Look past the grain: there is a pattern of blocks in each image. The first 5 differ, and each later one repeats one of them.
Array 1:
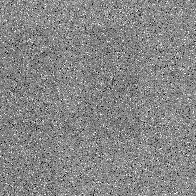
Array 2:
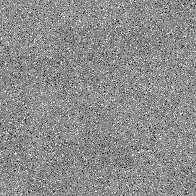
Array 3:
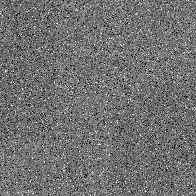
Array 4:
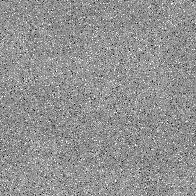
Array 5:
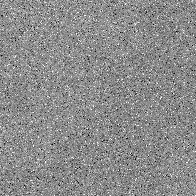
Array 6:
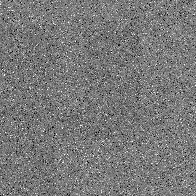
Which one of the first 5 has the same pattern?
1
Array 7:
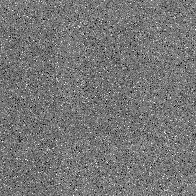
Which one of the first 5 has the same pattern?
1
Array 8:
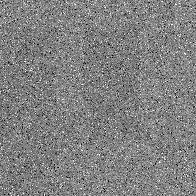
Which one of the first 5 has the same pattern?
1
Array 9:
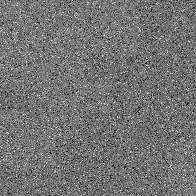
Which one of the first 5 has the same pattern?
5
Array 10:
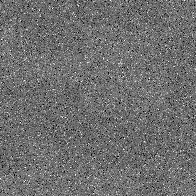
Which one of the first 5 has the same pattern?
4
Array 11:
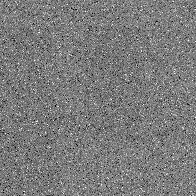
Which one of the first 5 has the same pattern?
1
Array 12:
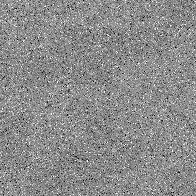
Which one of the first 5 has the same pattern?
2
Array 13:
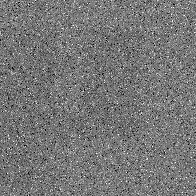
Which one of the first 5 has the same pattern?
1
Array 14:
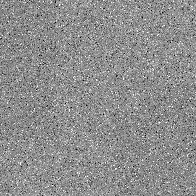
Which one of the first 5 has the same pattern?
3
